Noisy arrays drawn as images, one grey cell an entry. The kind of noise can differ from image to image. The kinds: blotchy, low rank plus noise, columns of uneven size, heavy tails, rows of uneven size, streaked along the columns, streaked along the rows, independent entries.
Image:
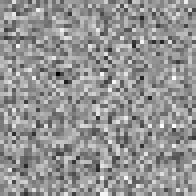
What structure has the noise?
low rank plus noise
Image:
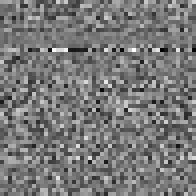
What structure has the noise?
rows of uneven size
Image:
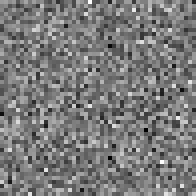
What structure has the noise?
independent entries
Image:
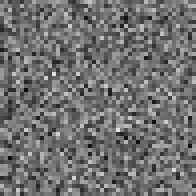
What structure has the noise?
independent entries
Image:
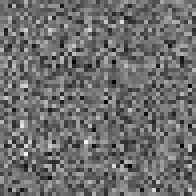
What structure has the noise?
low rank plus noise
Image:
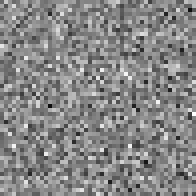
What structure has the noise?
independent entries
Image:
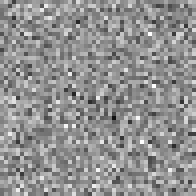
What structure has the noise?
low rank plus noise
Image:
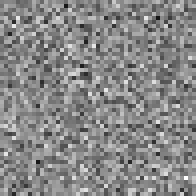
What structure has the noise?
low rank plus noise
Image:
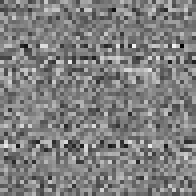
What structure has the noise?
rows of uneven size
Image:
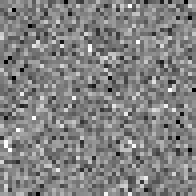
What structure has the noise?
heavy tails
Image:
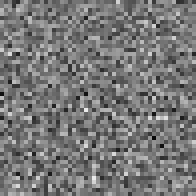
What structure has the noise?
low rank plus noise
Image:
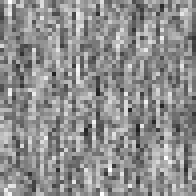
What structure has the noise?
streaked along the columns
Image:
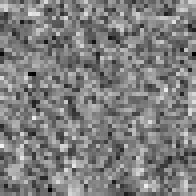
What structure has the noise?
blotchy
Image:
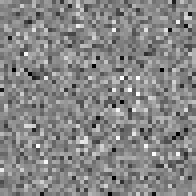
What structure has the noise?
heavy tails
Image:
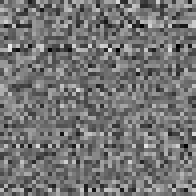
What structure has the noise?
rows of uneven size
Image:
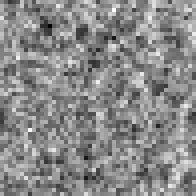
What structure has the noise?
blotchy
